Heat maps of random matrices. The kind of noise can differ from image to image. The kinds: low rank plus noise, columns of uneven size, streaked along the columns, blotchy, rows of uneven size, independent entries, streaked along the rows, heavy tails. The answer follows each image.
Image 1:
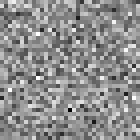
independent entries
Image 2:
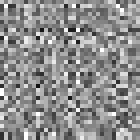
low rank plus noise
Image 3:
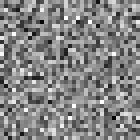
independent entries
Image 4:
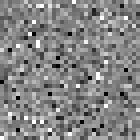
heavy tails
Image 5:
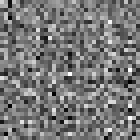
low rank plus noise
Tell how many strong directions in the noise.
five to eight
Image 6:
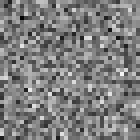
independent entries
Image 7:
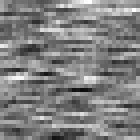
streaked along the rows
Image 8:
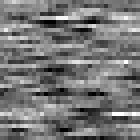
streaked along the rows
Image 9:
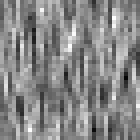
streaked along the columns
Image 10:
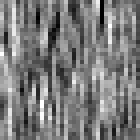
streaked along the columns
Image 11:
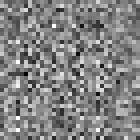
low rank plus noise
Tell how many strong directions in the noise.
three or four
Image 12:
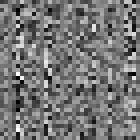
columns of uneven size
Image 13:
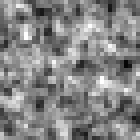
blotchy
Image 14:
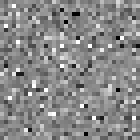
heavy tails
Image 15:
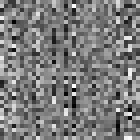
columns of uneven size
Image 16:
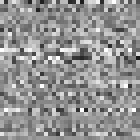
rows of uneven size
